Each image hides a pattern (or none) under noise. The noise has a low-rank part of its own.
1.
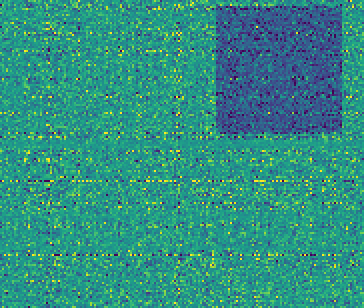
one block
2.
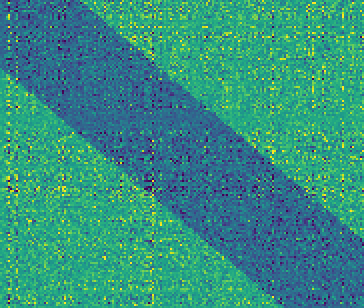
a diagonal band
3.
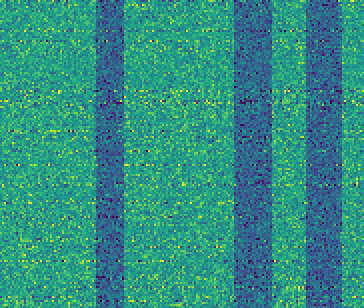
bands of columns
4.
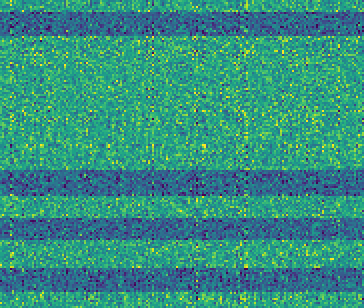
bands of rows
